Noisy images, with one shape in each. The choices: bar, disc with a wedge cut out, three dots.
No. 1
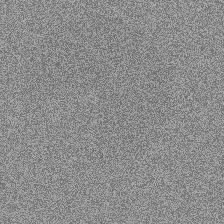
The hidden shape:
disc with a wedge cut out
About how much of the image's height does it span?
two thirds
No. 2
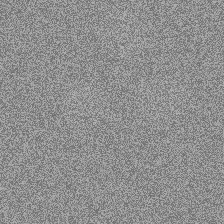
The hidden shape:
three dots
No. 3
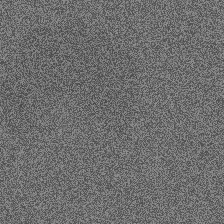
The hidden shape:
disc with a wedge cut out
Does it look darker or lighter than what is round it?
darker
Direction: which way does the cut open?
down
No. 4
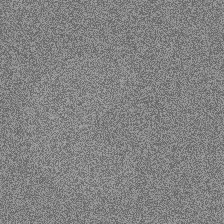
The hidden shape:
disc with a wedge cut out
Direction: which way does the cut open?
right
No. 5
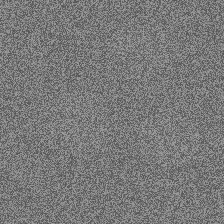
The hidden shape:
three dots
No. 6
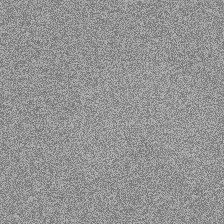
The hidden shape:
disc with a wedge cut out
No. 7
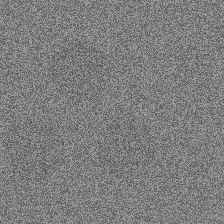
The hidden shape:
three dots
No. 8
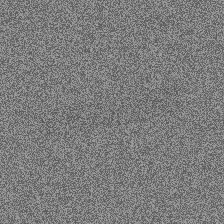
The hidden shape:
bar
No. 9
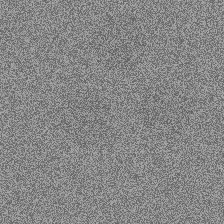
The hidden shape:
three dots
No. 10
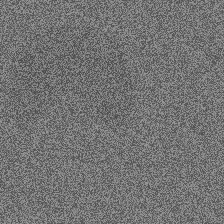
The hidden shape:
disc with a wedge cut out
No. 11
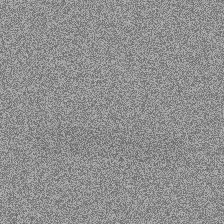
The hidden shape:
bar
